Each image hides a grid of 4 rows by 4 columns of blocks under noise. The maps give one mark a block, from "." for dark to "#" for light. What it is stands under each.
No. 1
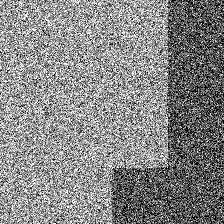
###.
###.
###.
##..
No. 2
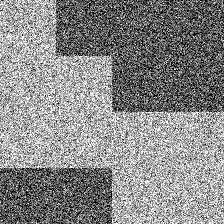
#...
##..
####
..##
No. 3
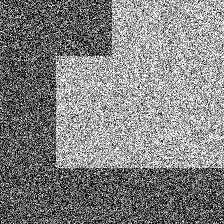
..##
.###
.###
....
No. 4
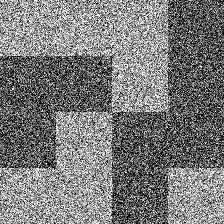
###.
..#.
.#..
##.#
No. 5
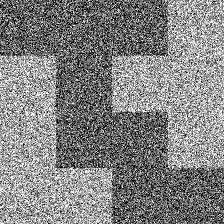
...#
#.##
#..#
##..
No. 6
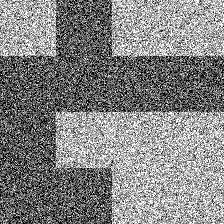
#.##
....
.###
..##
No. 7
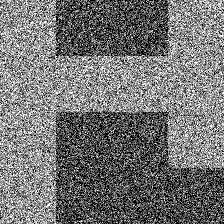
#..#
####
#..#
#...
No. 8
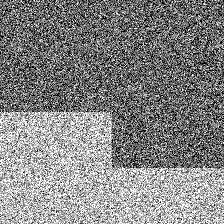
....
....
##..
####
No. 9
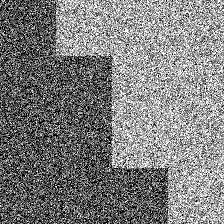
.###
..##
..##
...#
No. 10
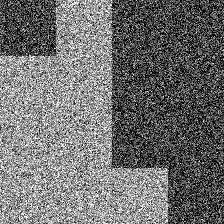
.#..
##..
##..
###.
